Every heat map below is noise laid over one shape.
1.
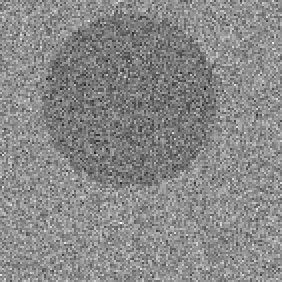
disc
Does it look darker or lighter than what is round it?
darker
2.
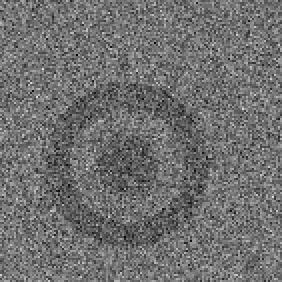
bullseye
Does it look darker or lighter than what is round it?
darker
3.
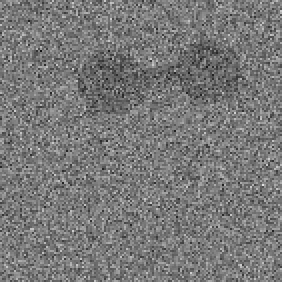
dumbbell
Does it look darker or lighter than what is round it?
darker
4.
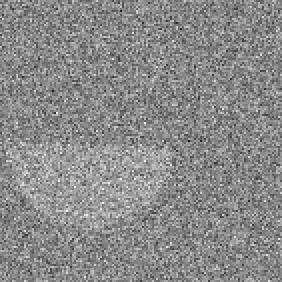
half disc
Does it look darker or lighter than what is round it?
lighter
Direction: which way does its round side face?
down
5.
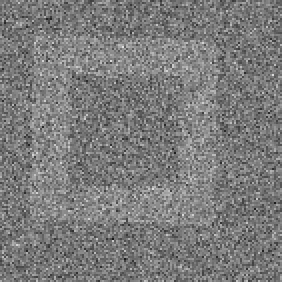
square frame
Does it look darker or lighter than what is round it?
lighter
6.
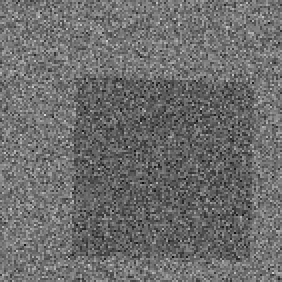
square
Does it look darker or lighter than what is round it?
darker
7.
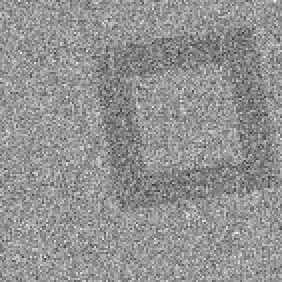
square frame
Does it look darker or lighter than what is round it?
darker
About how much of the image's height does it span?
two thirds
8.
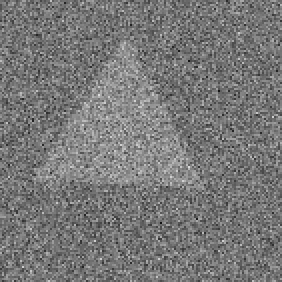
triangle
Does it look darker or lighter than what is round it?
lighter
